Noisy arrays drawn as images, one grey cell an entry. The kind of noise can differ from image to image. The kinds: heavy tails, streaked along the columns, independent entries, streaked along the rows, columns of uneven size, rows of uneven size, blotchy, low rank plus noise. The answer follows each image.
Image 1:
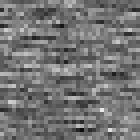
streaked along the rows
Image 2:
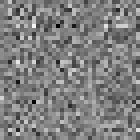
low rank plus noise
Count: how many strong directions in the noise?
one
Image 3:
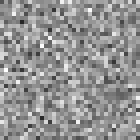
independent entries
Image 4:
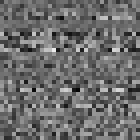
rows of uneven size
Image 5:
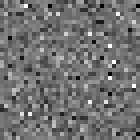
heavy tails
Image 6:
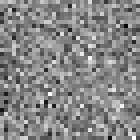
independent entries
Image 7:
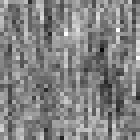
streaked along the columns
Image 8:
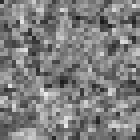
blotchy
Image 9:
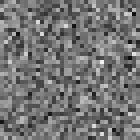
independent entries
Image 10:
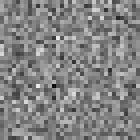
low rank plus noise
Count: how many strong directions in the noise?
one
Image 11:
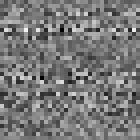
rows of uneven size
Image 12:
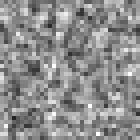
blotchy
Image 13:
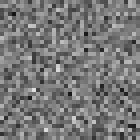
independent entries
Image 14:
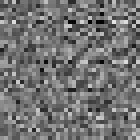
low rank plus noise
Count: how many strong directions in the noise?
one
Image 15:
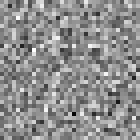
low rank plus noise
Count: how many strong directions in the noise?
five to eight
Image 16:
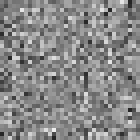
low rank plus noise
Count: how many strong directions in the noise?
five to eight
